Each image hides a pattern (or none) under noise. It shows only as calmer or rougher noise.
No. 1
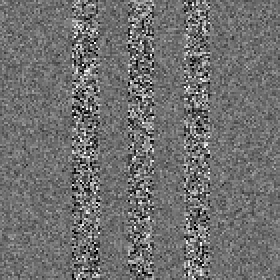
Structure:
bands of columns
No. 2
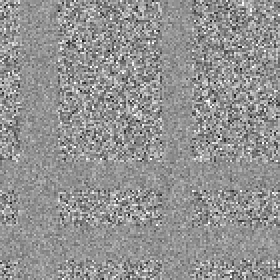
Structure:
bands of rows crossing bands of columns
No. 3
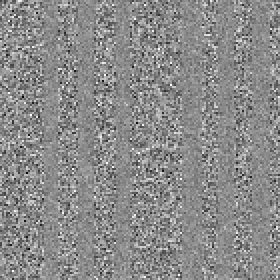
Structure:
bands of columns
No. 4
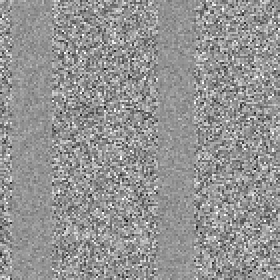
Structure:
bands of columns
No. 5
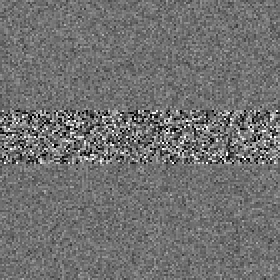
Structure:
one band of rows
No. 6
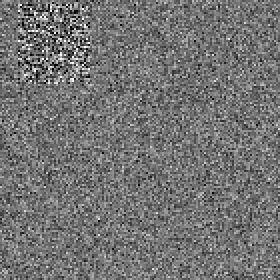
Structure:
one block
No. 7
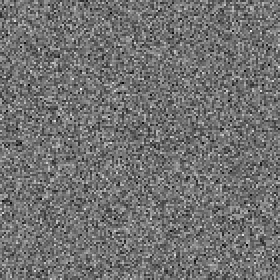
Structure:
only noise
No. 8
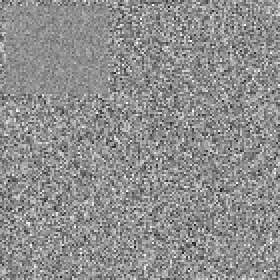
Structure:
one block
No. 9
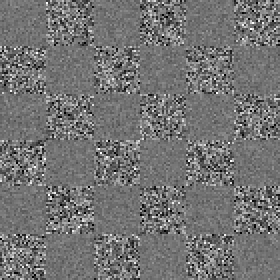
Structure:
a checkerboard
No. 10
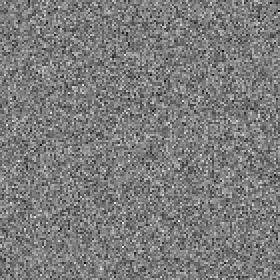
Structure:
only noise
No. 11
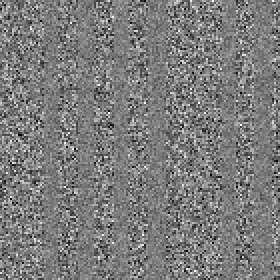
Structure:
bands of columns
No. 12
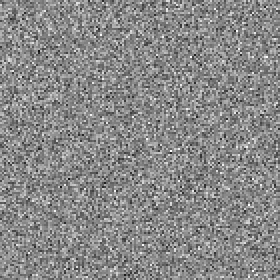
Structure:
only noise
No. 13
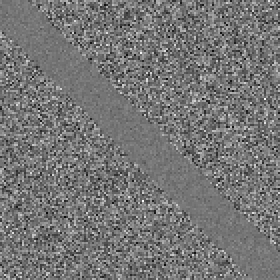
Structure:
a diagonal band
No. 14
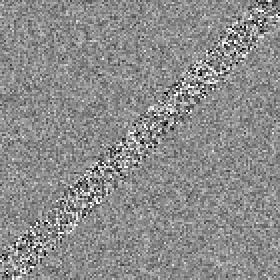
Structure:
a diagonal band
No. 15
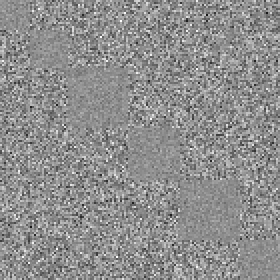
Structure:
blocks along the diagonal
